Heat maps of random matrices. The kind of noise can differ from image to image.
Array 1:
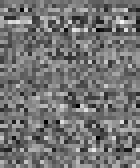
rows of uneven size
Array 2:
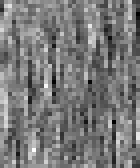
streaked along the columns
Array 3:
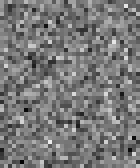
independent entries
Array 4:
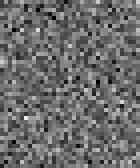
independent entries
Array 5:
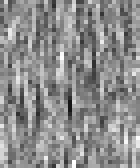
streaked along the columns
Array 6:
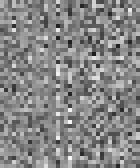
columns of uneven size
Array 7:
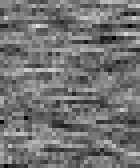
streaked along the rows
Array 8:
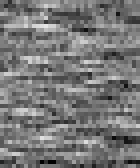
streaked along the rows
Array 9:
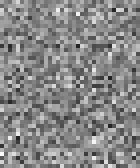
low rank plus noise
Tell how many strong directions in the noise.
three or four
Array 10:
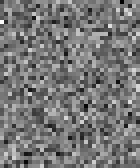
independent entries
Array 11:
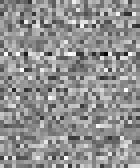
rows of uneven size
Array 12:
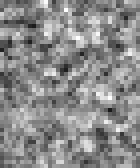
blotchy
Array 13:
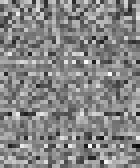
rows of uneven size
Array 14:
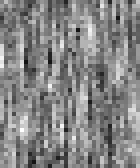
streaked along the columns
